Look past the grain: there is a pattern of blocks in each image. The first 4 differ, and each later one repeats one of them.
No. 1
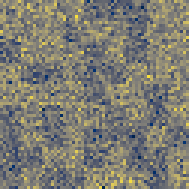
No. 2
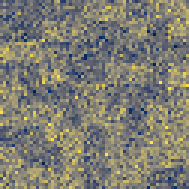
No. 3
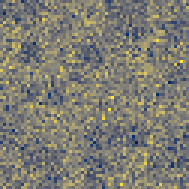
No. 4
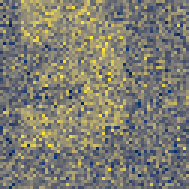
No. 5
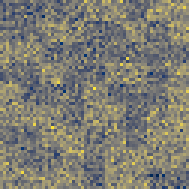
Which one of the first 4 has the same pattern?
2
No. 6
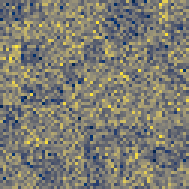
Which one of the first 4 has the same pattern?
3
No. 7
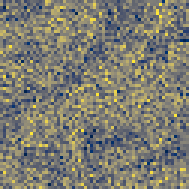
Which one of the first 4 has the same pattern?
3
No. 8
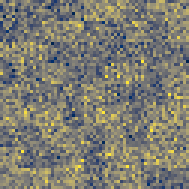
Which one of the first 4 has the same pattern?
2
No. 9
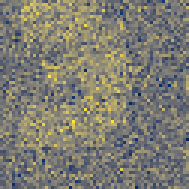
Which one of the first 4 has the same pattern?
4
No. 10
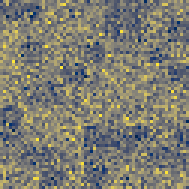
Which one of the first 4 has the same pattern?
3
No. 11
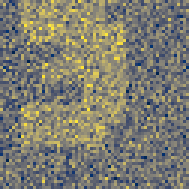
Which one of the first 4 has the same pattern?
4
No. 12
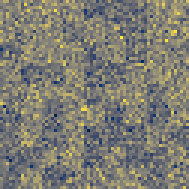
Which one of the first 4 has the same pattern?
1
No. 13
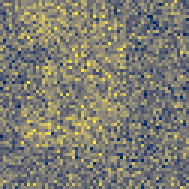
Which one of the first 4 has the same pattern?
4
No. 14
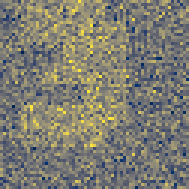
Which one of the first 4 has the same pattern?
4
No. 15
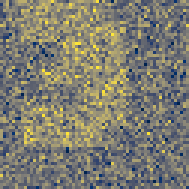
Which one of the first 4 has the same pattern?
4
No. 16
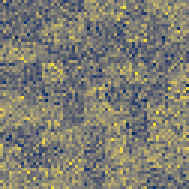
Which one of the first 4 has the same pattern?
2
